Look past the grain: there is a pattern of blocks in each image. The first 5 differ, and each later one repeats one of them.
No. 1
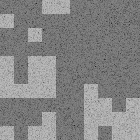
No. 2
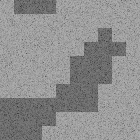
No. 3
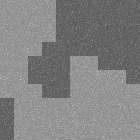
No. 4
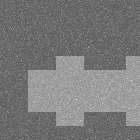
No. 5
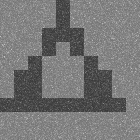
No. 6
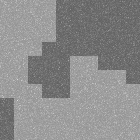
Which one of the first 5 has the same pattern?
3
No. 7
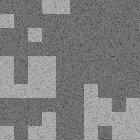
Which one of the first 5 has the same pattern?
1
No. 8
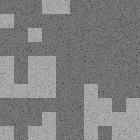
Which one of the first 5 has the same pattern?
1
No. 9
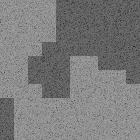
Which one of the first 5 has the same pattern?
3
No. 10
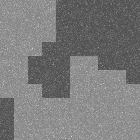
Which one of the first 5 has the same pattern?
3
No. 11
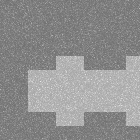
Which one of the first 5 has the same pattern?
4
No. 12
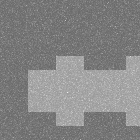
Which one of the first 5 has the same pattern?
4
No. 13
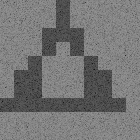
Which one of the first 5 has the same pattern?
5
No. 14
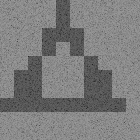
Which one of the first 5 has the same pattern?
5
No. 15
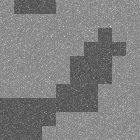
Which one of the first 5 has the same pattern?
2
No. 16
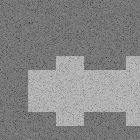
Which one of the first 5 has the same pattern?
4
